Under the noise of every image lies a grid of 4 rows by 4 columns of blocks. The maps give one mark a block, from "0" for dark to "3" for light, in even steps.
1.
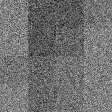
3002
3013
2123
3123
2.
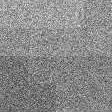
3332
2222
0111
0011
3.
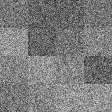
1001
3012
2320
1233
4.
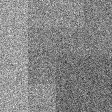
3221
3111
3100
3200
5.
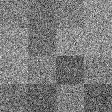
2123
3133
3202
1020
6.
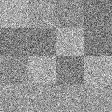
3210
0030
1303
2222
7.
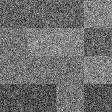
1113
2331
2223
0020
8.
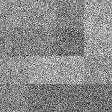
2213
1103
2332
1000
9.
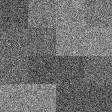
0232
1133
1001
3300
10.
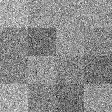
3222
1021
1210
3102
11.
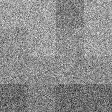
3313
2323
2222
0100
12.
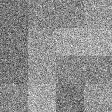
0112
0233
0211
1302
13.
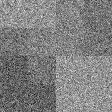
3321
1221
0133
0033
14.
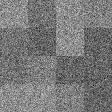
3132
1030
1200
3320
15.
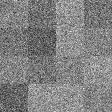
2131
1032
2123
0332
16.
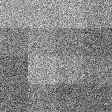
3332
1210
0321
0100
